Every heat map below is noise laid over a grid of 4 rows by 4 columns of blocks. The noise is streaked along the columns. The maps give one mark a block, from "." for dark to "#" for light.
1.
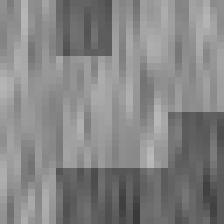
# . # #
# # # #
# # # .
# . . .
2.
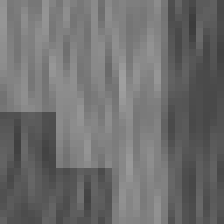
# # # .
# # # .
. # # .
. . # .
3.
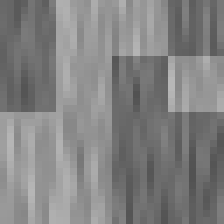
. # # .
. # . #
# # . .
# # . .
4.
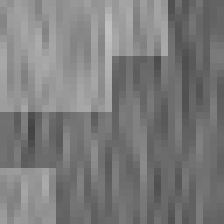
# # # .
# # . .
. . . .
# . . .
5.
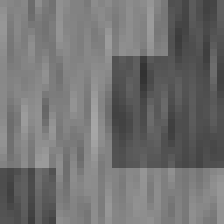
# # # .
# # . .
# # . .
. # # #
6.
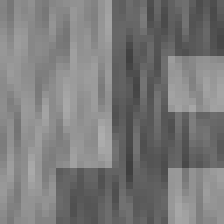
# # . .
# # . #
# # . .
# . . #
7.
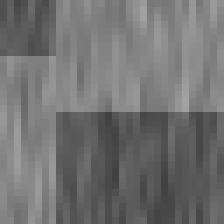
. # # #
# # # #
# . . .
# . . .
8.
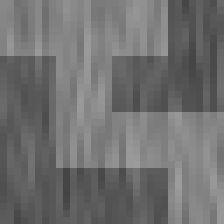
# # # .
. # . .
. # # #
. . . #
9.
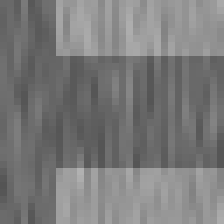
. # # #
. . . .
. . . .
. # # #
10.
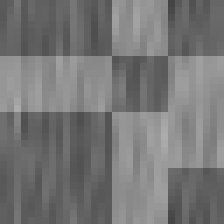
. . # .
# # . #
. . # #
. . # .
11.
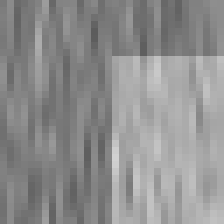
. . . .
. . # #
. . # #
. . # #
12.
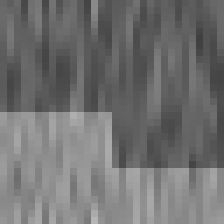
. . . .
. . . .
# # . .
# # # #
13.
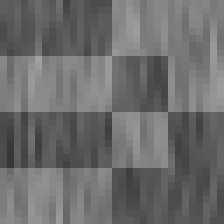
. . # #
# # . #
. . # .
# # . .
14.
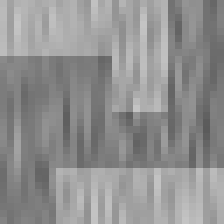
# # # .
. . # .
. . . .
. # # #
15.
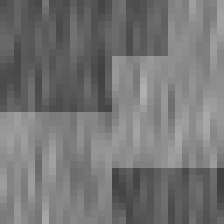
. . . #
. . # #
# # # #
# # . .
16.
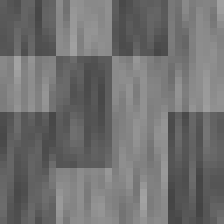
. # . #
# . # #
. . # .
. # # .
